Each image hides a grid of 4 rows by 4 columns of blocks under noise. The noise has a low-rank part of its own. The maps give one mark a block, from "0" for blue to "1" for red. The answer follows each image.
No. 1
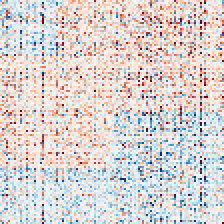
0 1 1 1
1 1 1 1
1 1 0 0
0 0 0 0
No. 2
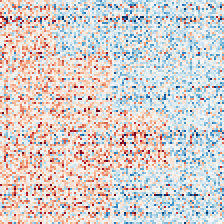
1 0 0 0
1 1 0 0
1 1 1 0
1 1 0 0
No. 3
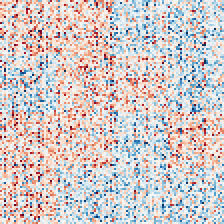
1 1 0 0
0 1 1 0
1 1 0 1
1 0 0 0
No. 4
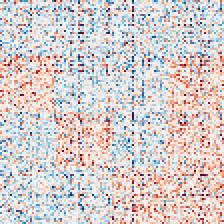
0 0 0 0
1 0 0 1
0 1 0 1
0 0 1 1
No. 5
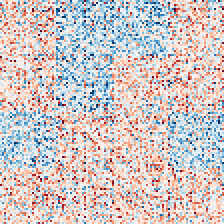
1 0 0 1
1 0 1 1
0 1 1 0
1 1 1 1
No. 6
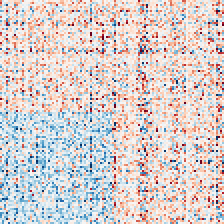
1 1 1 1
1 1 1 1
0 0 1 1
0 0 1 1
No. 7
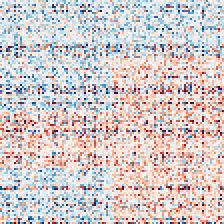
0 0 0 0
0 0 1 1
1 1 1 1
0 0 1 1
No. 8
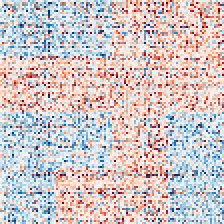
0 0 1 1
1 1 1 1
0 0 1 0
0 1 1 0
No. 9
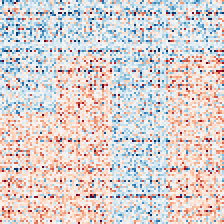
0 0 0 0
0 1 0 1
1 1 0 1
1 1 0 1
